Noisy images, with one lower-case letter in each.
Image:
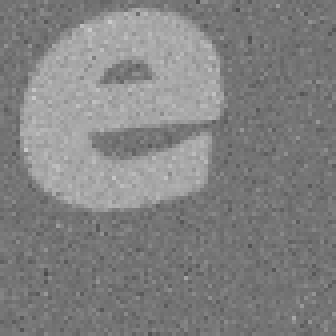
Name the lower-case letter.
e
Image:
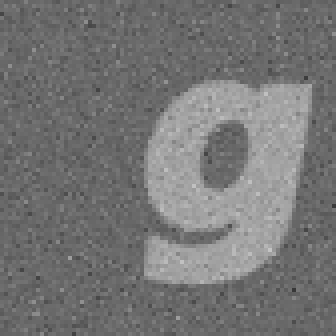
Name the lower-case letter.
g
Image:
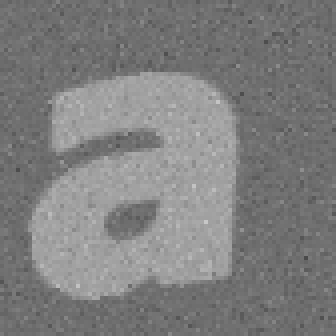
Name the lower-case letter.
a
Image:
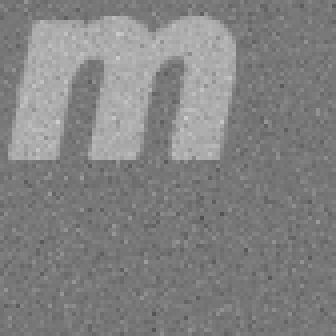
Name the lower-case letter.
m
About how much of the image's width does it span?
two thirds
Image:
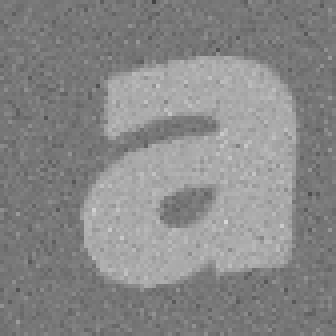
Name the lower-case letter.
a
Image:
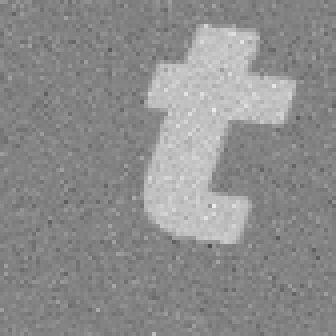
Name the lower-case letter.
t
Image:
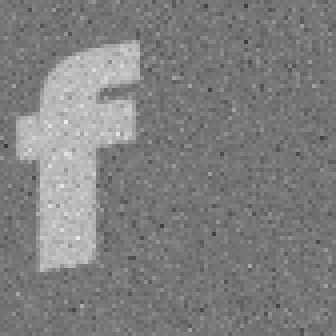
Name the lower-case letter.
f
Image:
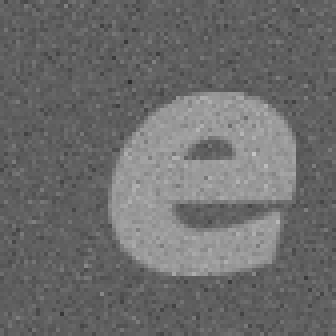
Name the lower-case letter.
e
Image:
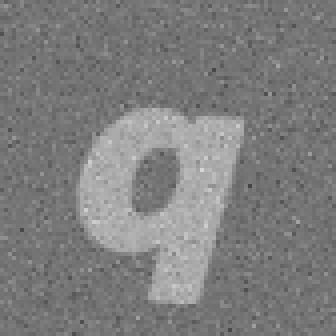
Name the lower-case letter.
q
